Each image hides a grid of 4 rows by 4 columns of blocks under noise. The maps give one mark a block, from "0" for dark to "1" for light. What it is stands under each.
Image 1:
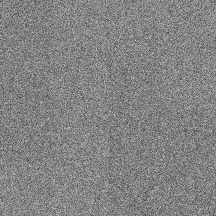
0 1 1 1
0 1 0 1
0 1 0 0
1 1 0 0
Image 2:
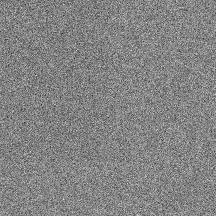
0 0 1 1
0 0 1 1
0 0 1 1
1 1 1 1
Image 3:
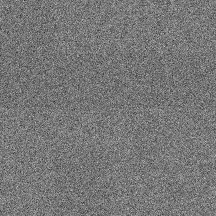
0 1 1 1
0 0 0 0
1 1 1 1
1 0 1 1
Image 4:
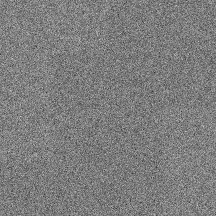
1 1 0 0
1 0 0 0
1 0 0 1
0 0 0 1
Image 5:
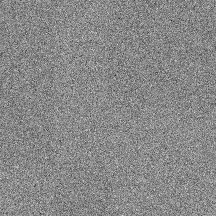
0 1 0 0
0 1 0 0
0 1 1 1
1 0 1 1
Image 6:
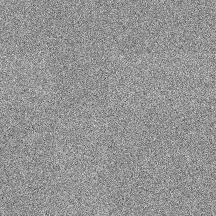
0 0 0 0
1 0 1 1
0 1 0 0
0 1 0 0
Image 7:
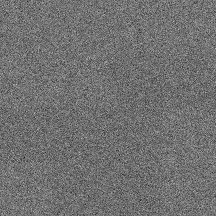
1 1 1 1
1 1 0 0
0 0 0 1
1 0 0 1
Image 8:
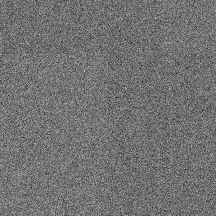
0 0 0 1
1 1 0 0
1 1 0 0
1 1 0 0
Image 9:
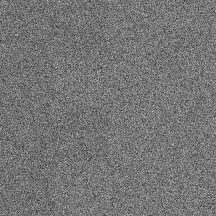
0 0 1 1
0 1 1 1
0 0 1 1
0 1 1 1
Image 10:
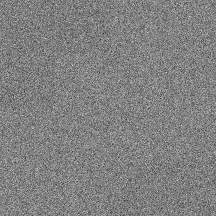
0 0 1 1
0 1 1 1
1 1 1 1
1 1 0 0
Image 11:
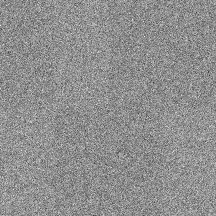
0 1 0 0
0 1 0 0
1 0 0 1
1 0 0 1
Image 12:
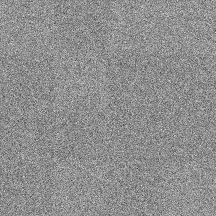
1 0 1 1
0 1 0 0
0 0 0 0
0 1 0 1
